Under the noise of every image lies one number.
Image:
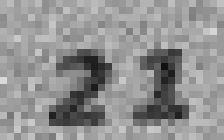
21
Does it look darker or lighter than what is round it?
darker
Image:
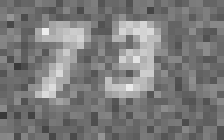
73
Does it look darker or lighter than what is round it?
lighter
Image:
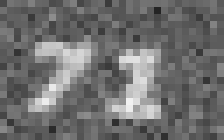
71
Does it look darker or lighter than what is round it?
lighter
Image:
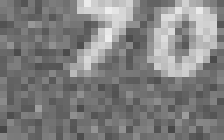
70
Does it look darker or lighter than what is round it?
lighter
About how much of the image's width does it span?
two thirds
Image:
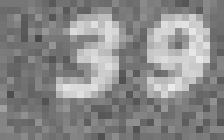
39
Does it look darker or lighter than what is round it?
lighter
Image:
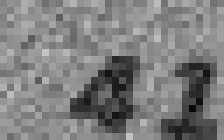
41
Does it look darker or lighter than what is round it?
darker
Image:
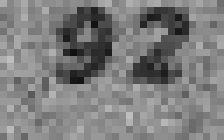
92
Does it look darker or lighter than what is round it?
darker
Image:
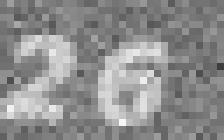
26
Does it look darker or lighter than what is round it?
lighter
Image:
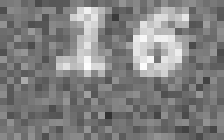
16
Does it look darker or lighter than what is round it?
lighter
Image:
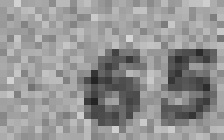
65
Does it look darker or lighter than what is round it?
darker
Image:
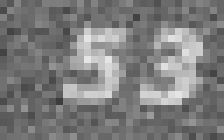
53
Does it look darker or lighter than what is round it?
lighter
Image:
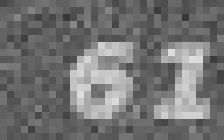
61
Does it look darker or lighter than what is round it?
lighter
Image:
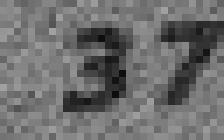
37
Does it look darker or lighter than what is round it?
darker
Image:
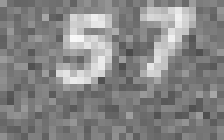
57
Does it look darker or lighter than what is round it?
lighter
